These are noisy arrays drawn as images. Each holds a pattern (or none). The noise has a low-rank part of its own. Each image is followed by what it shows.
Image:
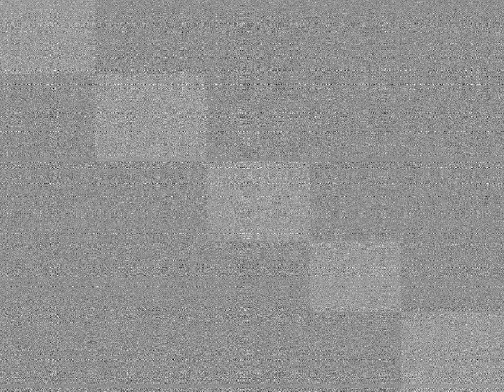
blocks along the diagonal
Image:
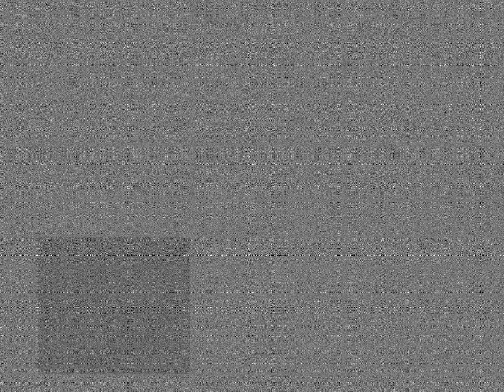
one block
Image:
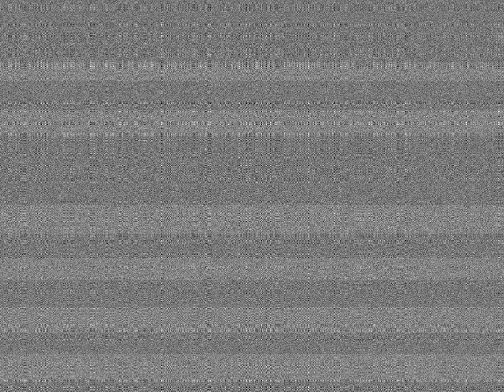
bands of rows
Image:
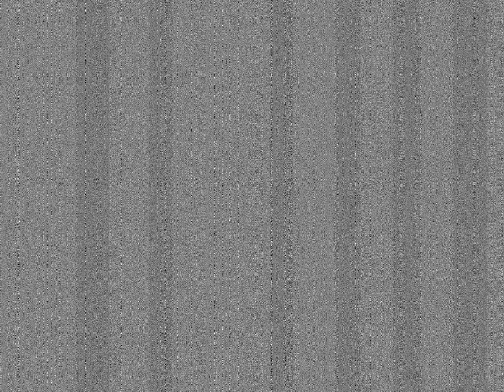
bands of columns
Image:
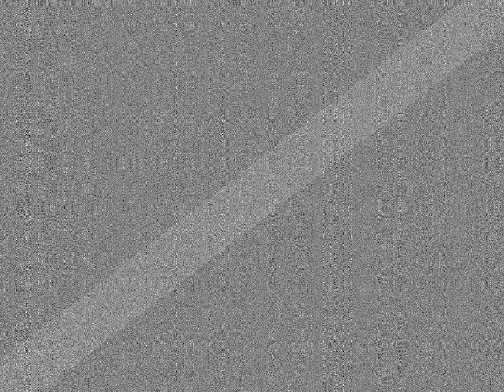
a diagonal band
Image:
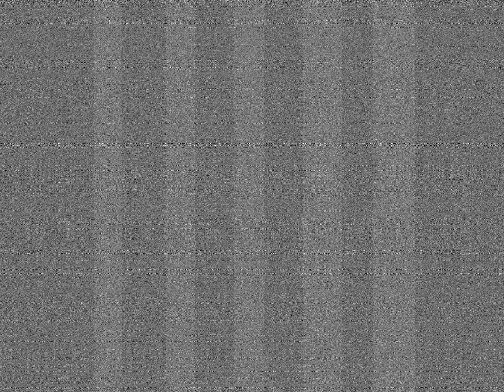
bands of columns
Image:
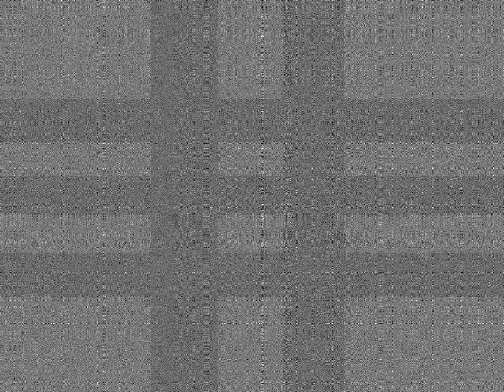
bands of rows crossing bands of columns
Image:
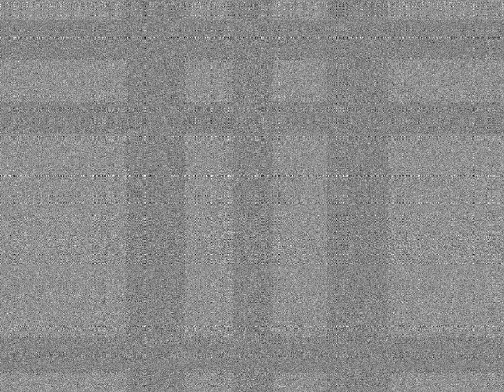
bands of rows crossing bands of columns
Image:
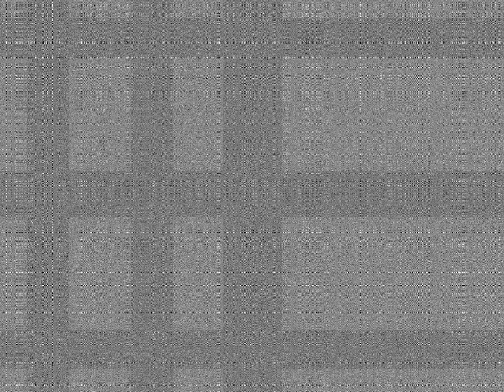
bands of rows crossing bands of columns
